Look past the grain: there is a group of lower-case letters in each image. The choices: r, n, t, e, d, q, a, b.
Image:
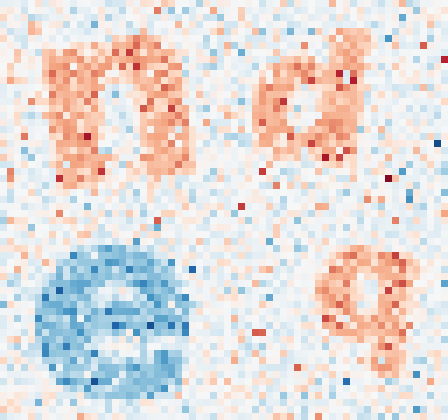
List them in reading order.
top left: red n; top right: red d; bottom left: blue e; bottom right: red q
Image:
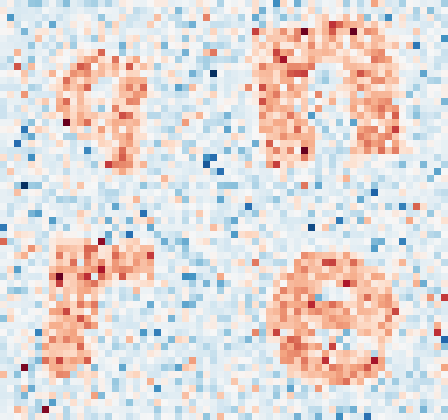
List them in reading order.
top left: red q; top right: red n; bottom left: red r; bottom right: red e
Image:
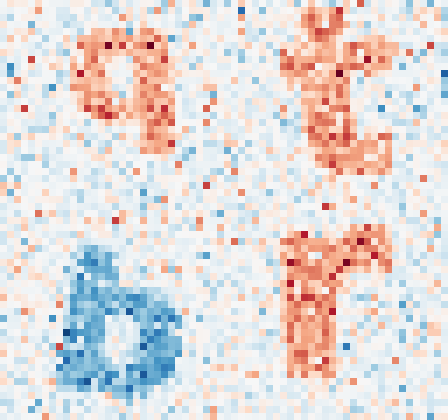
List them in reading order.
top left: red q; top right: red t; bottom left: blue b; bottom right: red r
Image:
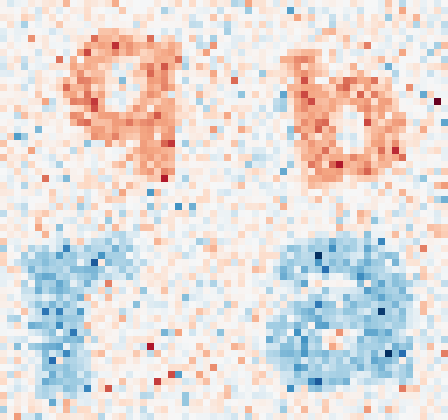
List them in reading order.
top left: red q; top right: red b; bottom left: blue r; bottom right: blue a
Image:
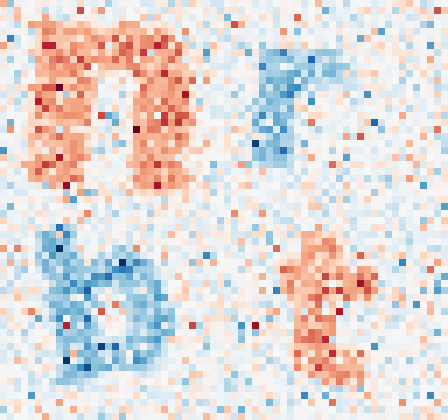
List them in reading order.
top left: red n; top right: blue r; bottom left: blue b; bottom right: red t
